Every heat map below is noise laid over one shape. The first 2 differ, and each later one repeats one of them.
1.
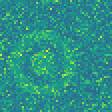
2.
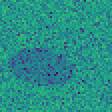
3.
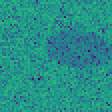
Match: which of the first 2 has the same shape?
2
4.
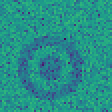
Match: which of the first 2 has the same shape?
1
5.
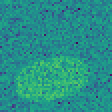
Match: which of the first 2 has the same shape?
2
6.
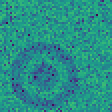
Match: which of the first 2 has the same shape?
1
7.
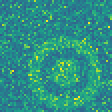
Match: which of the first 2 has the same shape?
1
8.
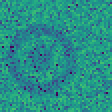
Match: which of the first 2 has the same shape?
1
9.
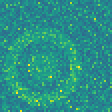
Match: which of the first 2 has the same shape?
1
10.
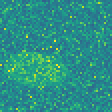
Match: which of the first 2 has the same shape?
2
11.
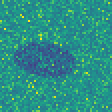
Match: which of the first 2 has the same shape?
2
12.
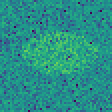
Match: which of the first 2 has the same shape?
2
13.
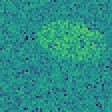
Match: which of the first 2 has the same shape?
2
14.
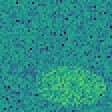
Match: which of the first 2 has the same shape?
2
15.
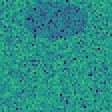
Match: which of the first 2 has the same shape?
2
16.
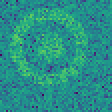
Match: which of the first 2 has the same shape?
1
